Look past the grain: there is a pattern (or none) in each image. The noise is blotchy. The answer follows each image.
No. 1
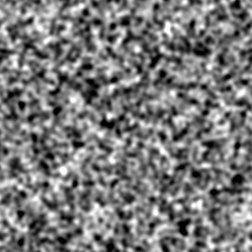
only noise
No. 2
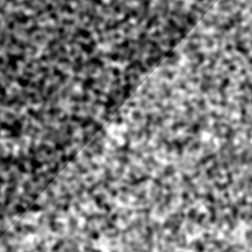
a sharp edge
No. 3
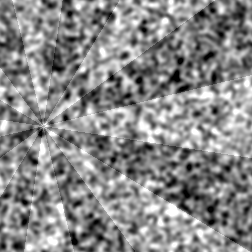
spokes from one point
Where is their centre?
middle left
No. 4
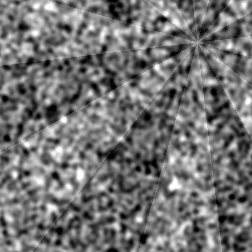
spokes from one point
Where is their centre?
top right
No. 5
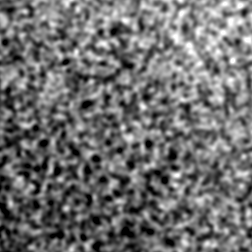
a smooth slope
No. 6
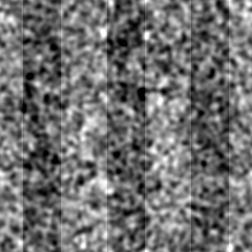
vertical stripes
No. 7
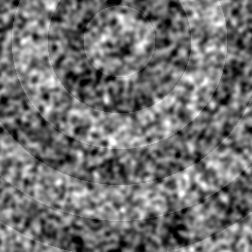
rings round one point
